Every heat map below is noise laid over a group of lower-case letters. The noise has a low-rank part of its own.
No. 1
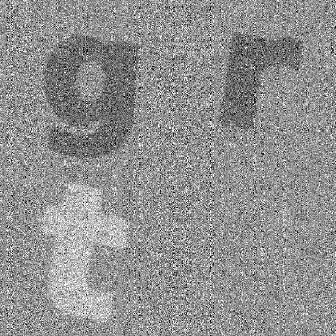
top left: dark g; top right: dark r; bottom left: light t
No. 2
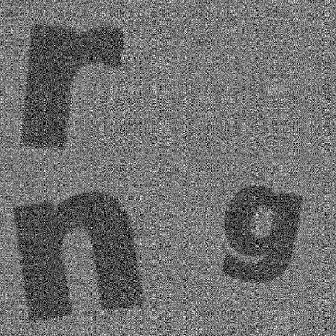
top left: dark r; bottom left: dark n; bottom right: dark g
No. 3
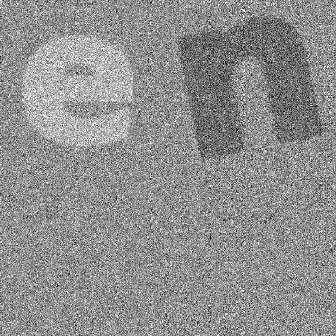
top left: light e; top right: dark n
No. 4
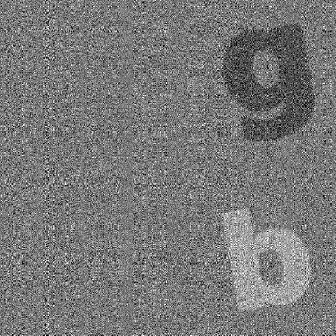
top right: dark g; bottom right: light b
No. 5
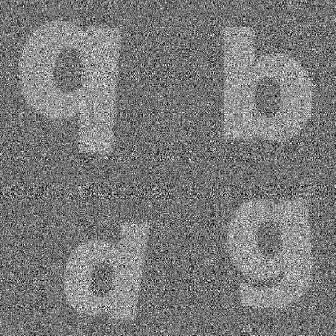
top left: light q; top right: light b; bottom left: light d; bottom right: light g
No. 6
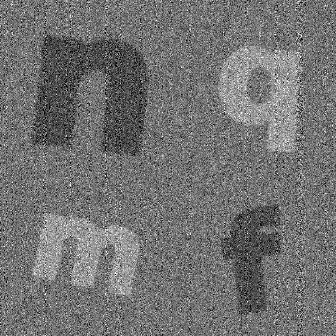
top left: dark n; top right: light q; bottom left: light m; bottom right: dark f
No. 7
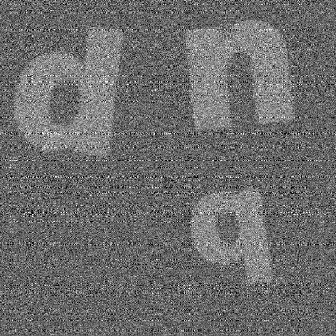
top left: light d; top right: light n; bottom right: light q
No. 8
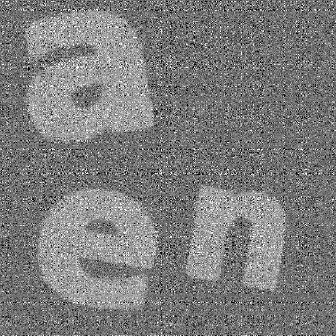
top left: light a; bottom left: light e; bottom right: light n
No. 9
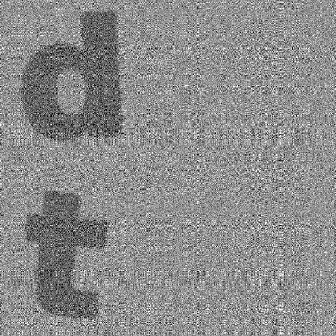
top left: dark d; bottom left: dark t
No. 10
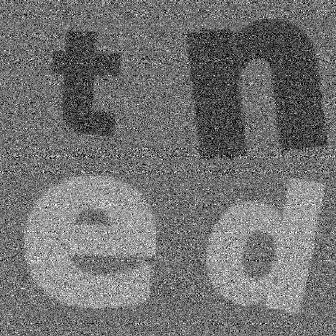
top left: dark t; top right: dark n; bottom left: light e; bottom right: light d
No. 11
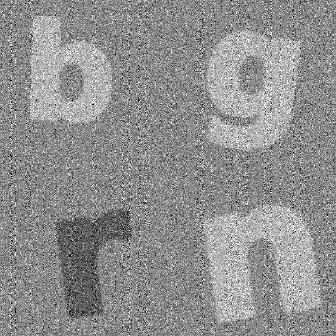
top left: light b; top right: light g; bottom left: dark r; bottom right: light n
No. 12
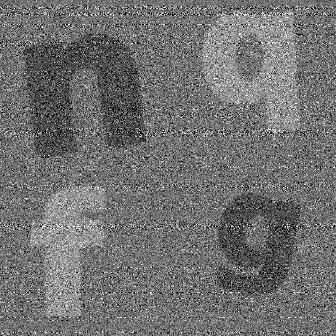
top left: dark n; top right: light q; bottom left: light f; bottom right: dark g
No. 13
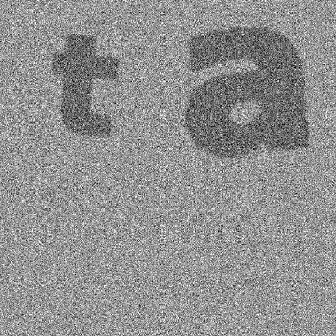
top left: dark t; top right: dark a
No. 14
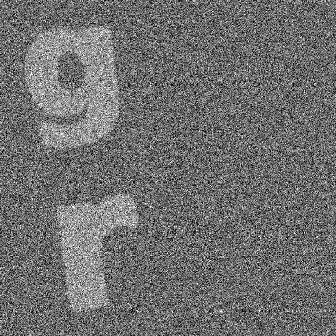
top left: light g; bottom left: light r
